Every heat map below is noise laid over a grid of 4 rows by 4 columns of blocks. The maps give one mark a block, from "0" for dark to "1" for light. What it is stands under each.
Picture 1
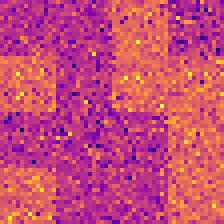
0010
1011
0001
1001
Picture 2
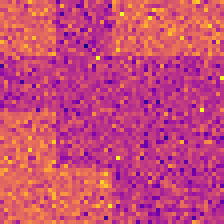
1011
0000
1000
1100
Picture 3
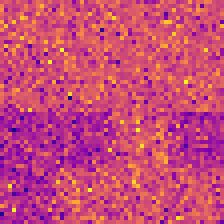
1111
1111
0010
0111
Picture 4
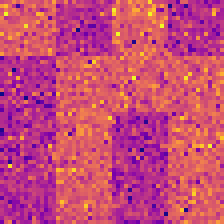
1010
0111
0101
0101
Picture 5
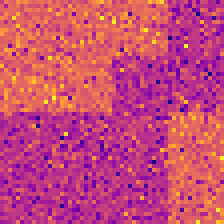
1110
1100
0001
0001
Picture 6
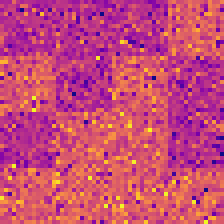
0001
1010
0110
1111
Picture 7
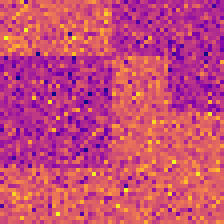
1100
0010
0011
1111
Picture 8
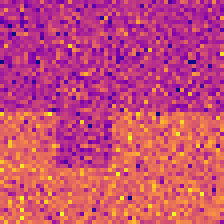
0000
0000
1011
1111
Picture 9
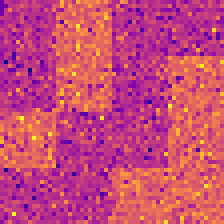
0100
0101
1001
0011
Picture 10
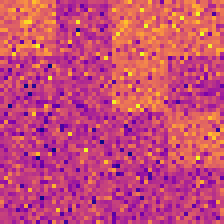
1011
0010
0001
0000
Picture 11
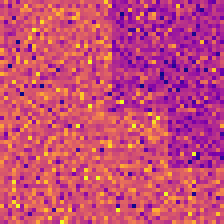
1100
1100
1110
1111
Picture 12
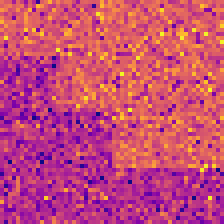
1111
0111
0011
0000
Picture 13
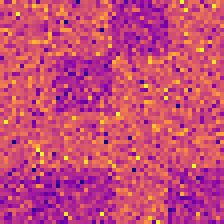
1101
1011
1111
0010
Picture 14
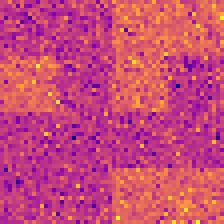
0011
1010
0000
0011
